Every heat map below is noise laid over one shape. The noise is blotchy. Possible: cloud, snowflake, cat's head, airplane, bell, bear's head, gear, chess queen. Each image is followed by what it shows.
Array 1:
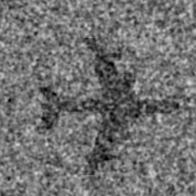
airplane
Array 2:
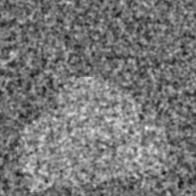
cloud
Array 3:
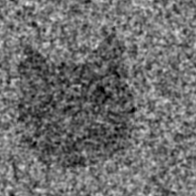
cat's head
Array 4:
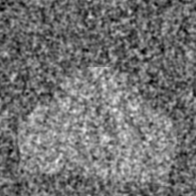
cloud
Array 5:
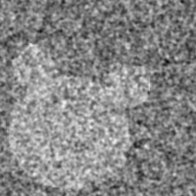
bear's head
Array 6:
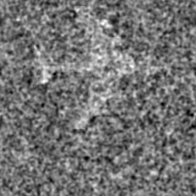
airplane
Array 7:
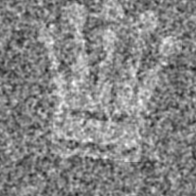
chess queen
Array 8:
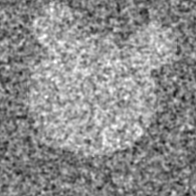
bear's head
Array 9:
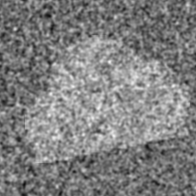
cloud
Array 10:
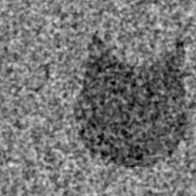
cat's head
